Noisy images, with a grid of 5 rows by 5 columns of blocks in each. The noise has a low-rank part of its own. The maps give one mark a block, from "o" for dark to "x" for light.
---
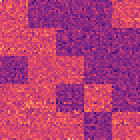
x o o o x
x x o o o
o x x o o
x x o x o
x x x o x
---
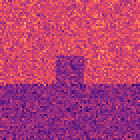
x x x x x
x x x x x
x x o x x
o o o o o
o o o o o
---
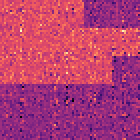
x x x o o
x x x x x
x x x x o
o o o o o
o o o o o
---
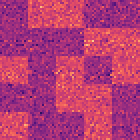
o x x o o
o o o x x
x o x o x
o o x x o
x o o x o
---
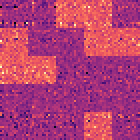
o o x x o
x o o x x
x x o o o
o o o o o
o o o x o
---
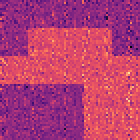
o o o o o
o x x x o
x x x x x
o o o x x
o o o x x
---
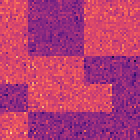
x o o x x
x o o x x
x x x o o
o x x x o
x o o o o
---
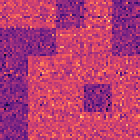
x x o x o
o o x x o
o x x x x
o x x o x
o x x x x
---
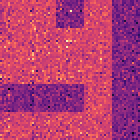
x x o x o
x x x x o
x x x x o
o o o x o
x x x x o
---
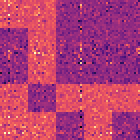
x x o o o
o x o o o
o x o o o
x o x x x
x x o x o
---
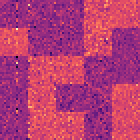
o o o x x
x o o x o
o x x o o
o x o o x
o x x o x
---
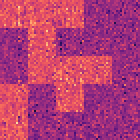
x x x o o
o x o o o
o x x x o
x o x o o
x o o o o
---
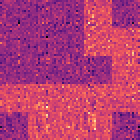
o o o x o
o o o x x
o o o o x
x x x x x
o x x x o
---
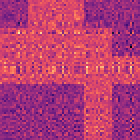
o x x o o
x x x x o
x x x x x
o o o x o
o o o x o
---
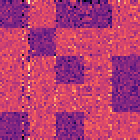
o x o o x
x o x x x
x x o x o
x x x x o
o x o x x
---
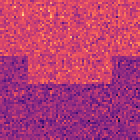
x x x x x
x x x x x
o x x x o
o o o o o
o o o o o
